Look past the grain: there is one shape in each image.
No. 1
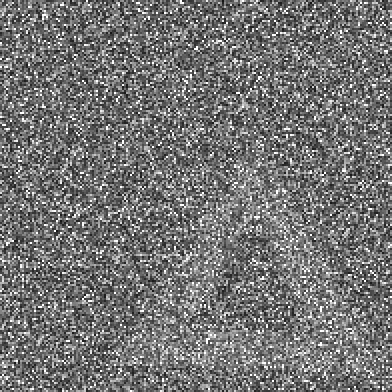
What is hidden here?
light triangle frame
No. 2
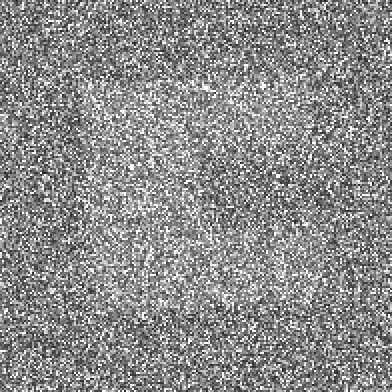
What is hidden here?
light square with a notch
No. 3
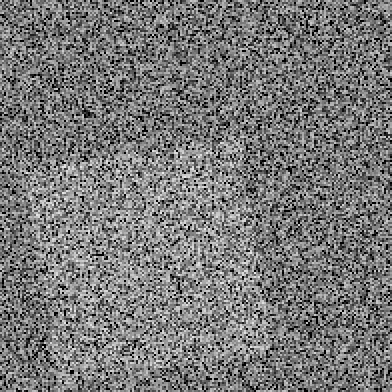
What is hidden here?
light square
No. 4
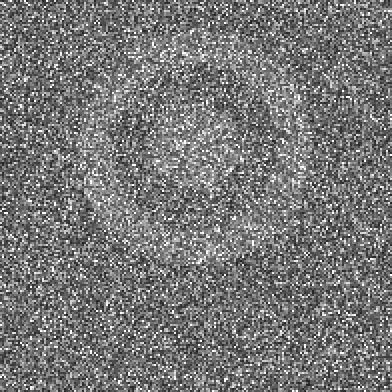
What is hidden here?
light bullseye
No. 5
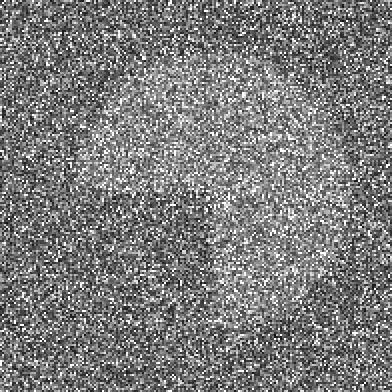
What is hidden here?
light disc with a wedge cut out
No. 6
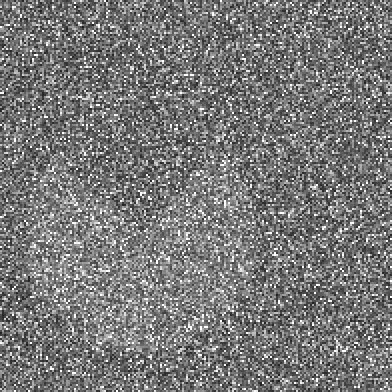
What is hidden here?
light disc with a wedge cut out
